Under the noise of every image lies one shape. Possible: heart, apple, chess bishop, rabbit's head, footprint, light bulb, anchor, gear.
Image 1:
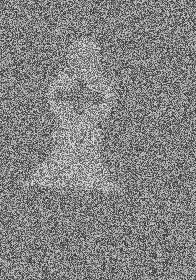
light chess bishop
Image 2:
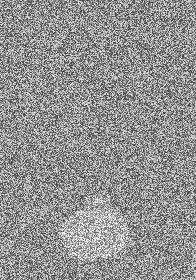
light apple, bottom middle
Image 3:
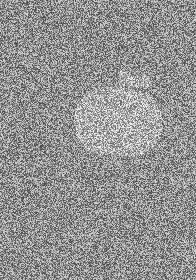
light apple
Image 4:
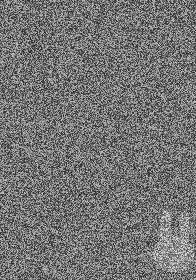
light rabbit's head, bottom right
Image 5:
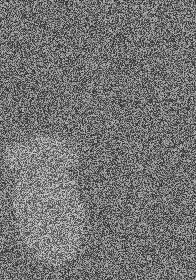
light footprint
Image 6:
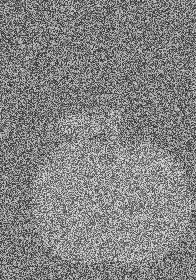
light apple
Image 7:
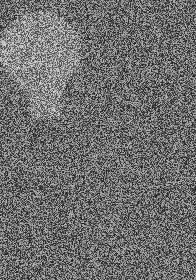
light light bulb, top left
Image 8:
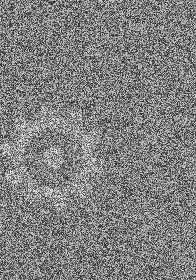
light gear
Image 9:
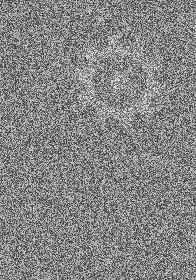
light gear
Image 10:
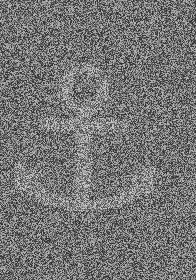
light anchor
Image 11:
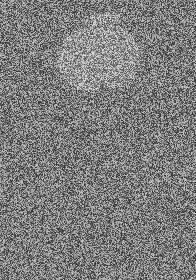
light apple, top middle
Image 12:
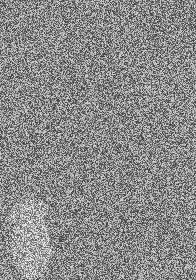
light footprint, bottom left
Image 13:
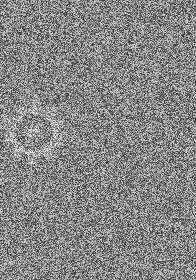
light gear, middle left
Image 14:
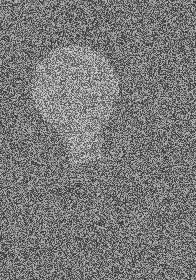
light light bulb
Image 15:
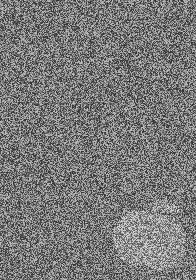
light apple, bottom right
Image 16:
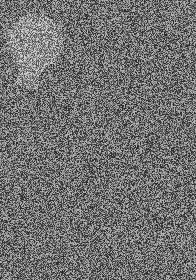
light light bulb, top left
